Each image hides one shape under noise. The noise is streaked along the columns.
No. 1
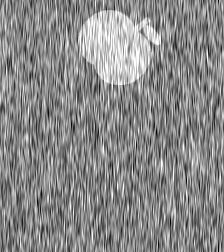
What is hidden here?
light apple, top middle
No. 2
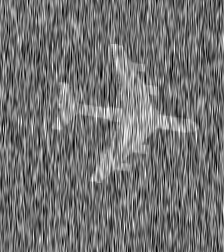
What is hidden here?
light airplane
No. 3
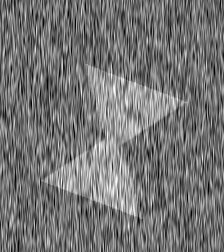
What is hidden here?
light bow tie
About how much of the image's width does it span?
two thirds
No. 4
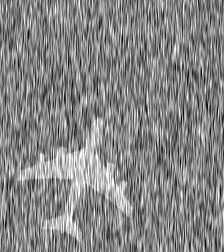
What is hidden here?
light airplane
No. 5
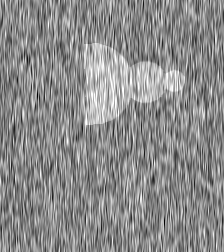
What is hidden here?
light chess pawn
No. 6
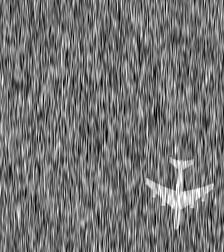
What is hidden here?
light airplane, bottom right
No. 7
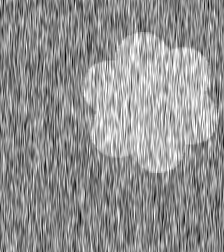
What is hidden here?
light flower
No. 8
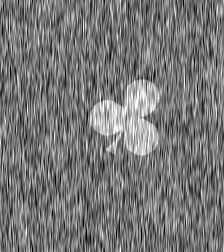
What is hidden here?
light club, centre
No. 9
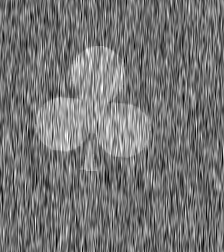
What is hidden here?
light club
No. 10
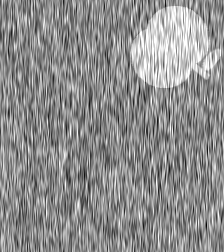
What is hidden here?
light apple, top right
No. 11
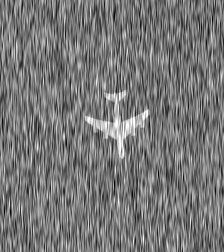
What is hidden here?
light airplane, centre
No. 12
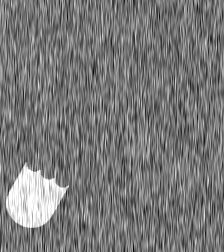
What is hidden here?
light ghost, bottom left
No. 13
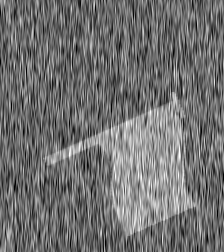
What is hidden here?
light flag
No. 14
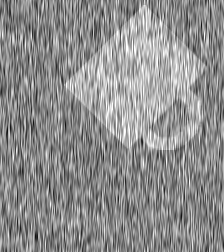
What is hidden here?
light cup
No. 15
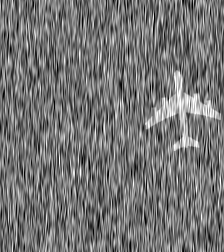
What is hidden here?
light airplane, middle right
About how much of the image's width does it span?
a third
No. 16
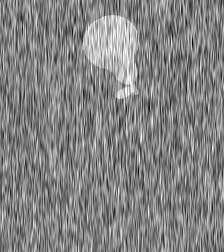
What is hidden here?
light pear, top middle
